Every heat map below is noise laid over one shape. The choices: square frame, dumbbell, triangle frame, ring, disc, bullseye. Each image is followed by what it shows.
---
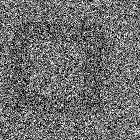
dark square frame
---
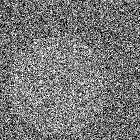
light disc
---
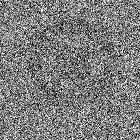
dark bullseye
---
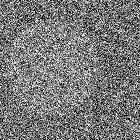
light disc
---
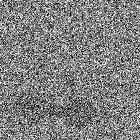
dark dumbbell
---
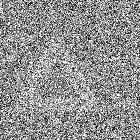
light triangle frame
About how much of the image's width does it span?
two thirds
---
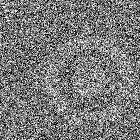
light bullseye
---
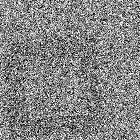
dark square frame
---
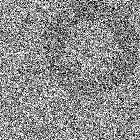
dark ring
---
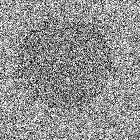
dark disc
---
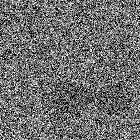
dark dumbbell
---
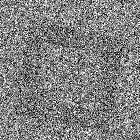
dark square frame
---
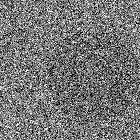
dark disc
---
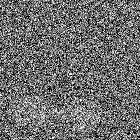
light dumbbell
